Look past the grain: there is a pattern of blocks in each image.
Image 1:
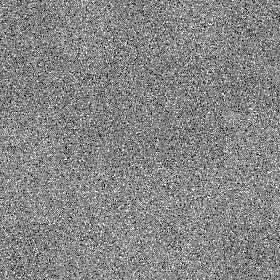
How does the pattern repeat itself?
left and right mirror each other
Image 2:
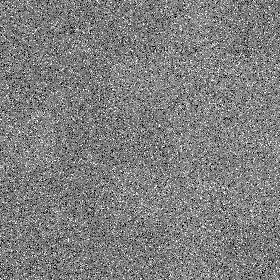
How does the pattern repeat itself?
top and bottom mirror each other
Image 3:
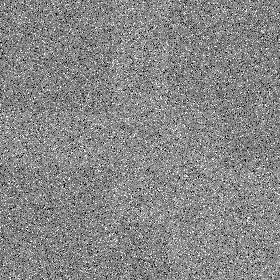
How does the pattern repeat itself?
mirrored about the diagonal from the top left
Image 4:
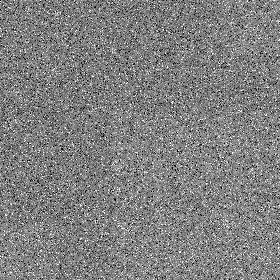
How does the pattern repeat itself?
mirrored about the diagonal from the top left
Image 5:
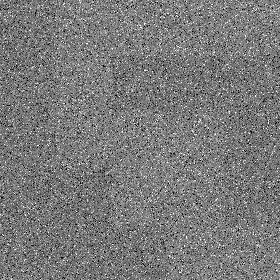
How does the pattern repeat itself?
no symmetry
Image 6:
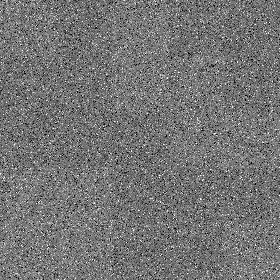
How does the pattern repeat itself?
mirrored about the diagonal from the bottom left
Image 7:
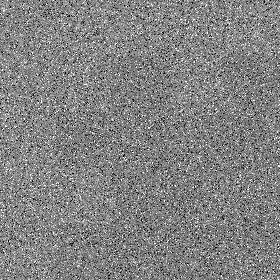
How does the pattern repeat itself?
mirrored about the diagonal from the top left
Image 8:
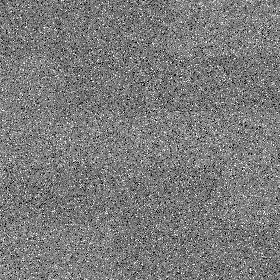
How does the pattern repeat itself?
the same after a half turn
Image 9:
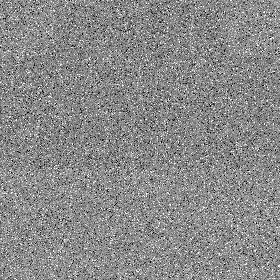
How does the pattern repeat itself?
left and right mirror each other
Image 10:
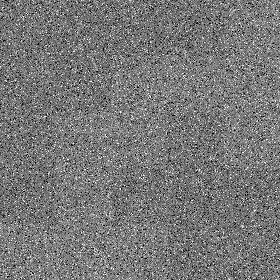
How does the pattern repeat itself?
mirrored about the diagonal from the top left
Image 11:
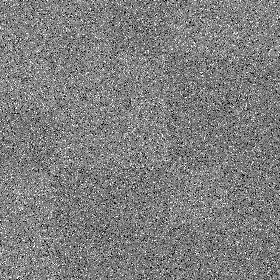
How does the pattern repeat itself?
mirrored about the diagonal from the top left
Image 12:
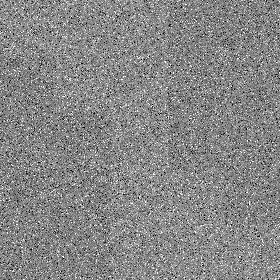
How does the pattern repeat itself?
the same after a half turn
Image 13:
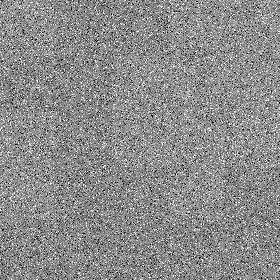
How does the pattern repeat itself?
no symmetry
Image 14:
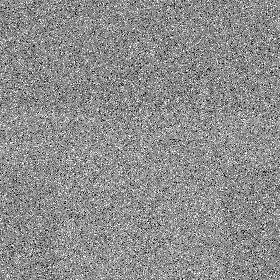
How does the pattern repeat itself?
left and right mirror each other
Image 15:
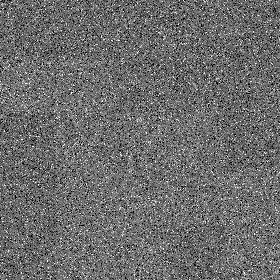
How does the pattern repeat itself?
no symmetry
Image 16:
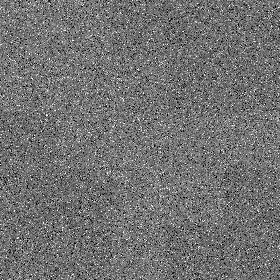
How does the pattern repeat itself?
mirrored about the diagonal from the top left
